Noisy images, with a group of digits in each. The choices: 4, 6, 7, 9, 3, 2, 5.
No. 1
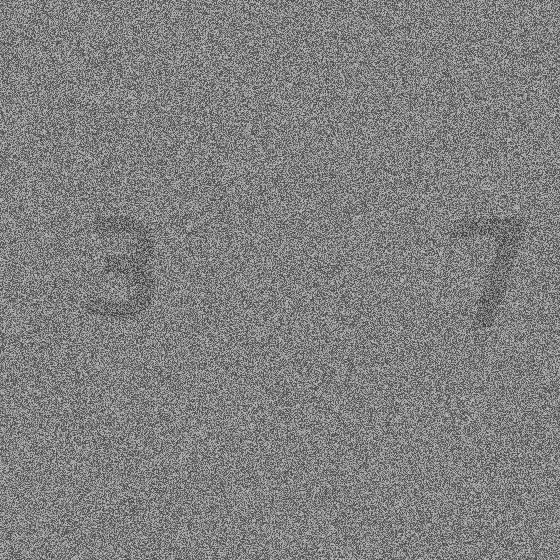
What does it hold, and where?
middle left: 3; middle right: 7
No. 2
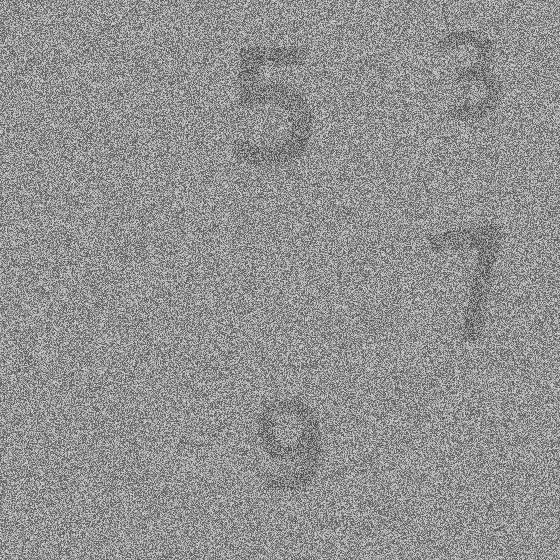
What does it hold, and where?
top middle: 5; top right: 3; middle right: 7; bottom middle: 9
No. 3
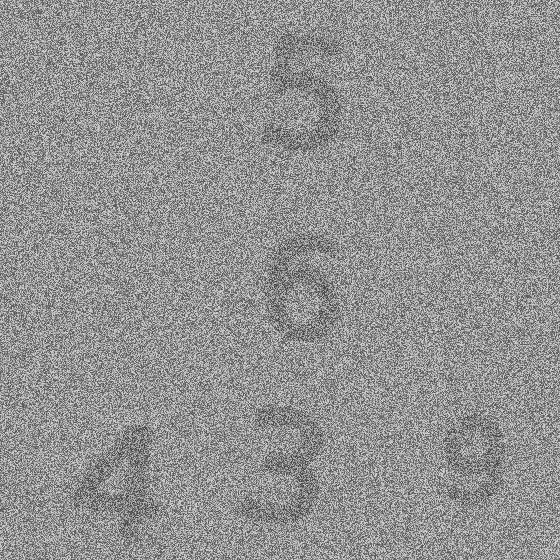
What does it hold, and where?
top middle: 5; centre: 6; bottom left: 4; bottom middle: 3; bottom right: 9
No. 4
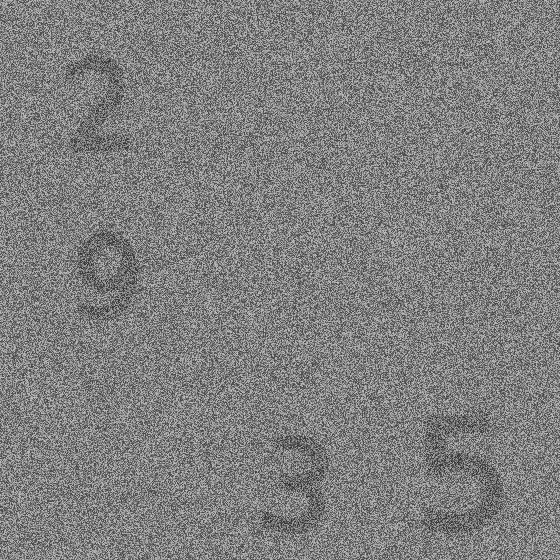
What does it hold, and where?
top left: 2; middle left: 9; bottom middle: 3; bottom right: 5
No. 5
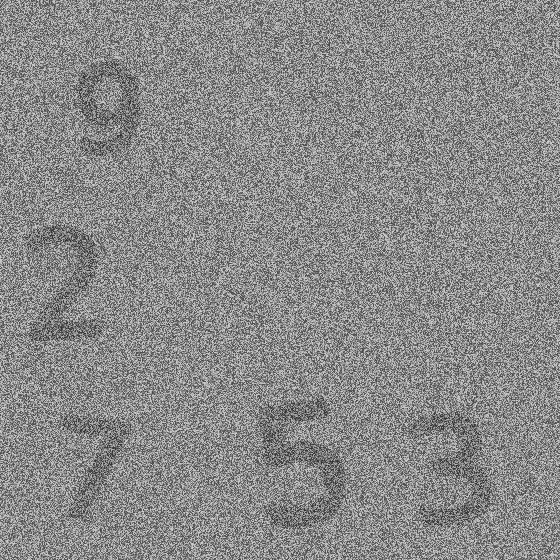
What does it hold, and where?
top left: 9; middle left: 2; bottom left: 7; bottom middle: 5; bottom right: 3
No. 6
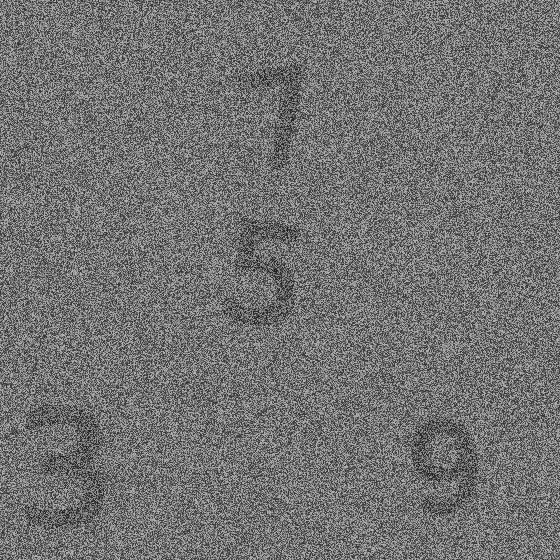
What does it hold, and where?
top middle: 7; centre: 5; bottom left: 3; bottom right: 9
